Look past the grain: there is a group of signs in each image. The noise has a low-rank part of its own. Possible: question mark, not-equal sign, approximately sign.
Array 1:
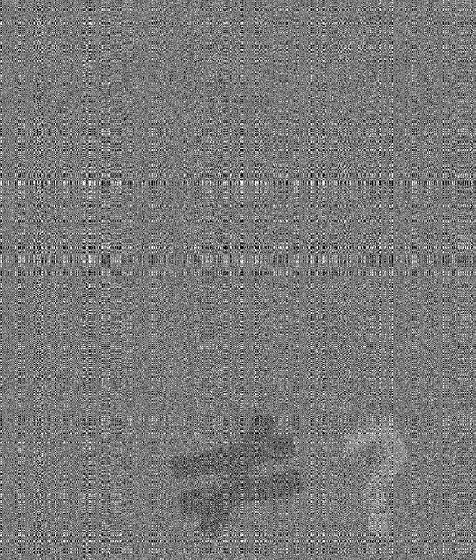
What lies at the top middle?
nothing
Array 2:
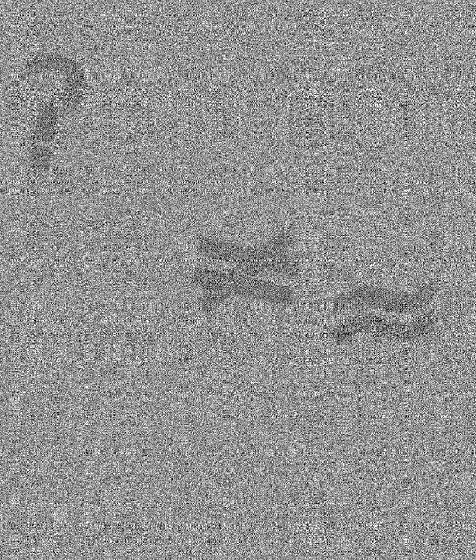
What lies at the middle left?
nothing
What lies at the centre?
not-equal sign
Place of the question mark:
top left
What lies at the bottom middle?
nothing
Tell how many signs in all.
3
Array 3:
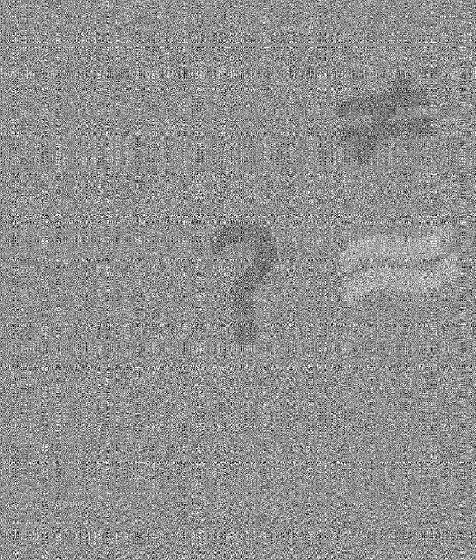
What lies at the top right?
not-equal sign
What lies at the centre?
question mark
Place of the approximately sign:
middle right
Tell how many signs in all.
3
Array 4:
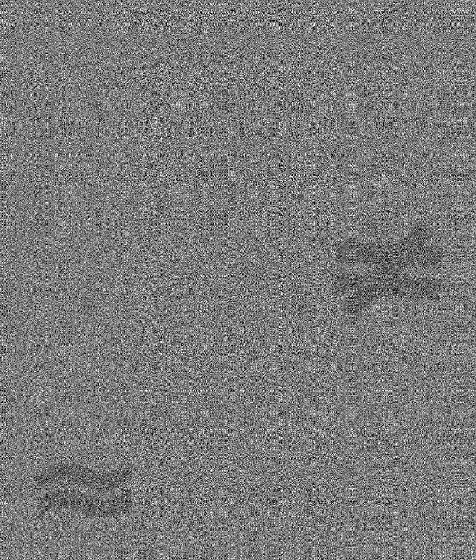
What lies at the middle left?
nothing
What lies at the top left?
nothing
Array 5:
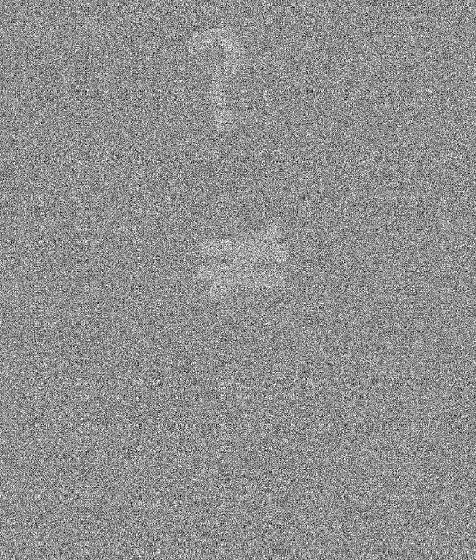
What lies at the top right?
nothing
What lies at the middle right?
nothing
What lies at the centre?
not-equal sign
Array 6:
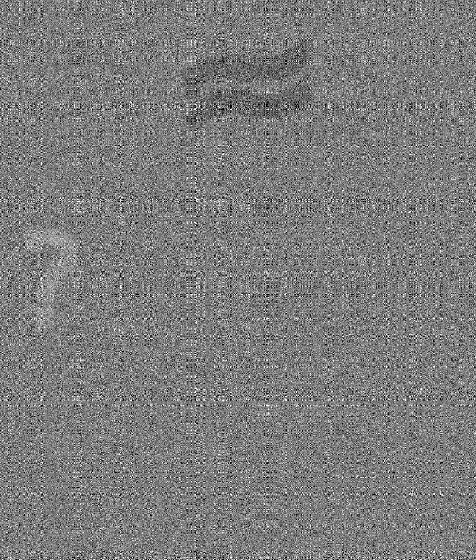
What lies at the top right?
nothing
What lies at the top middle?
approximately sign
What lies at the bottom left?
nothing
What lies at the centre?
nothing
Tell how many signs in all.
2
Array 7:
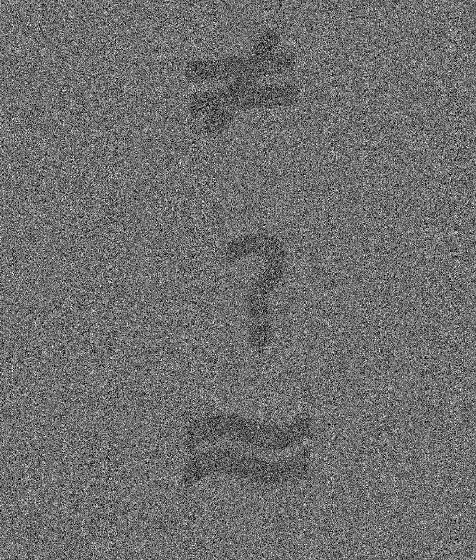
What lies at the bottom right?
nothing
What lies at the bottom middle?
approximately sign
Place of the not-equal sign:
top middle
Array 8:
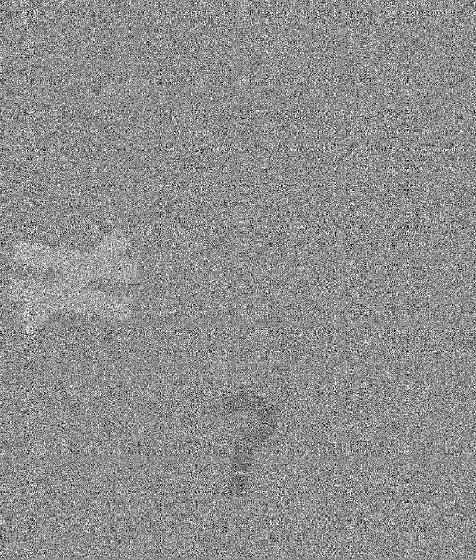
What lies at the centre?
nothing
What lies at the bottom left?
nothing
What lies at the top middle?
nothing
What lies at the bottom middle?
question mark
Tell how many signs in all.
2
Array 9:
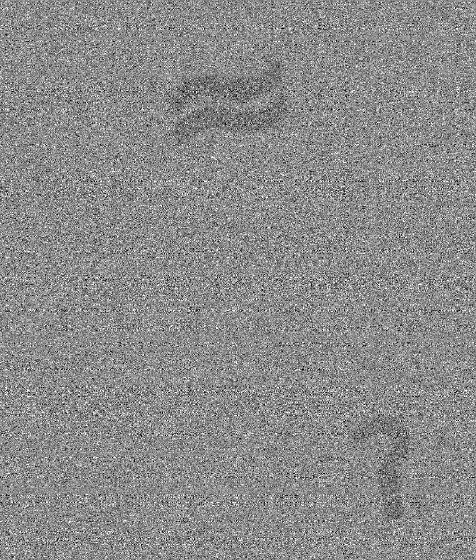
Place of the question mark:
bottom right
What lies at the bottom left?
nothing
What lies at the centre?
nothing
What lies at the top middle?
approximately sign
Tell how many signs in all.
2
